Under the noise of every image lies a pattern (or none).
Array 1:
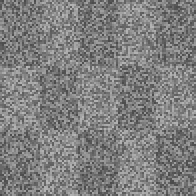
a checkerboard
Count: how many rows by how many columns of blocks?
3 by 5
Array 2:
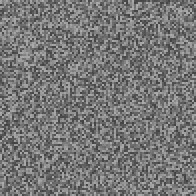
only noise
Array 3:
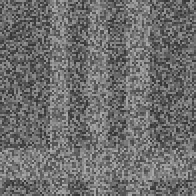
bands of rows crossing bands of columns
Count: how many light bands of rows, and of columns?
1 and 3
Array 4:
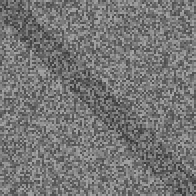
a diagonal band
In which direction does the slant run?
top left to bottom right
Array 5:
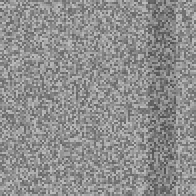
one band of columns
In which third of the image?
right
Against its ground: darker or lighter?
darker
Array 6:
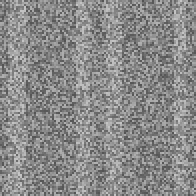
bands of columns
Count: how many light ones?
4
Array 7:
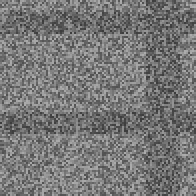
bands of rows crossing bands of columns
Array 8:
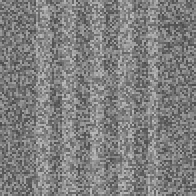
bands of columns
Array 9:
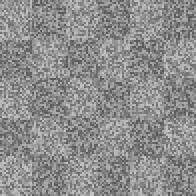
a checkerboard
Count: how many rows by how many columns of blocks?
5 by 6
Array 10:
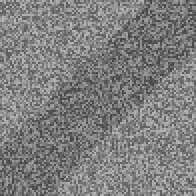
a diagonal band
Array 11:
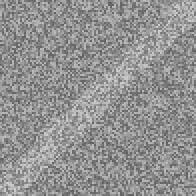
a diagonal band
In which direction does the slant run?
bottom left to top right
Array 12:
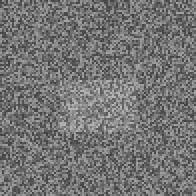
one block
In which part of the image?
centre
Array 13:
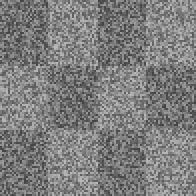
a checkerboard
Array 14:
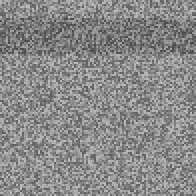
one band of rows
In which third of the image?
top
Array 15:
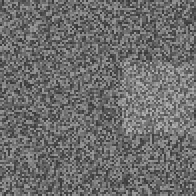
one block
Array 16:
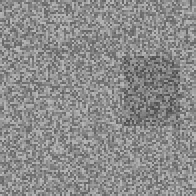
one block
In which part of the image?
middle right
